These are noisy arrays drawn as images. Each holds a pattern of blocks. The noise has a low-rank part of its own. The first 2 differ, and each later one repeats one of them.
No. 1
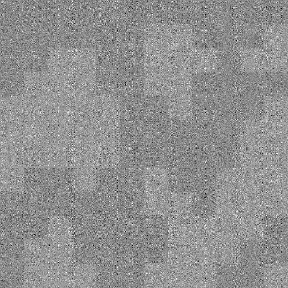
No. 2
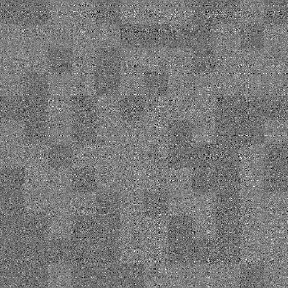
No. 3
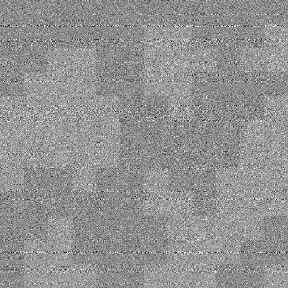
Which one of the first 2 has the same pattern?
1
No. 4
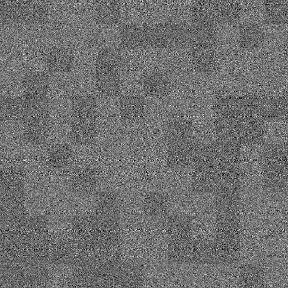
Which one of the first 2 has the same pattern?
2
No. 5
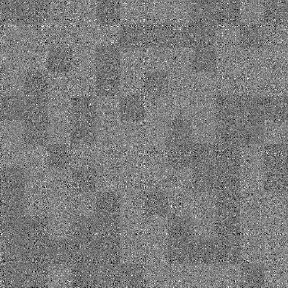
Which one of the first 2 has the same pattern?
2
